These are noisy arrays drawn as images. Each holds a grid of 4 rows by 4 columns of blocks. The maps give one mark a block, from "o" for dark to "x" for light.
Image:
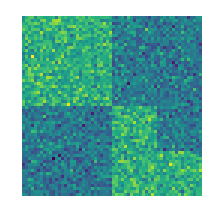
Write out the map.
xxoo
xxoo
ooxo
ooxx
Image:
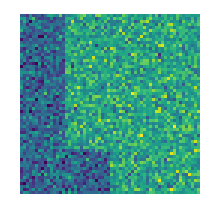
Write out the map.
oxxx
oxxx
oxxx
ooxx
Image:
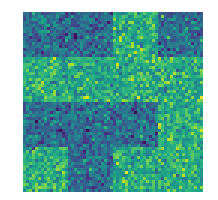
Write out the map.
ooxo
xxxx
ooox
xoxx
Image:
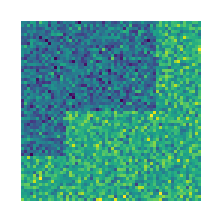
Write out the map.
ooox
ooox
oxxx
xxxx
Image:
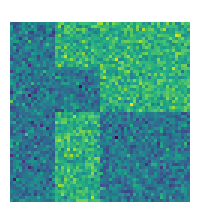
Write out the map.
oxxx
ooxx
oxoo
oxoo
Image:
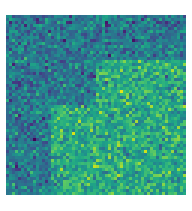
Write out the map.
oooo
ooxx
oxxx
oxxx
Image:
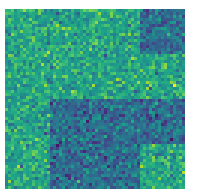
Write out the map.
xxxo
xxxx
xooo
xoox
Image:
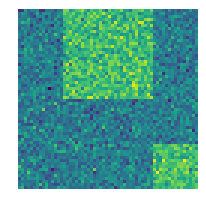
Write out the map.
oxxo
oxxo
oooo
ooox
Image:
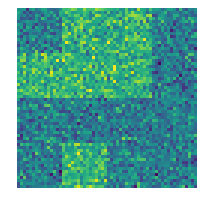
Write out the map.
oxxo
xxxo
oooo
oxoo
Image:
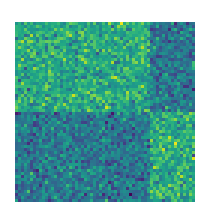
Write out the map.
xxxo
xxxo
ooox
ooox
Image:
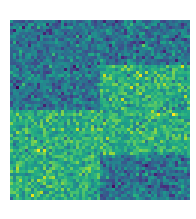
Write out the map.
oooo
ooxx
xxxx
xxoo
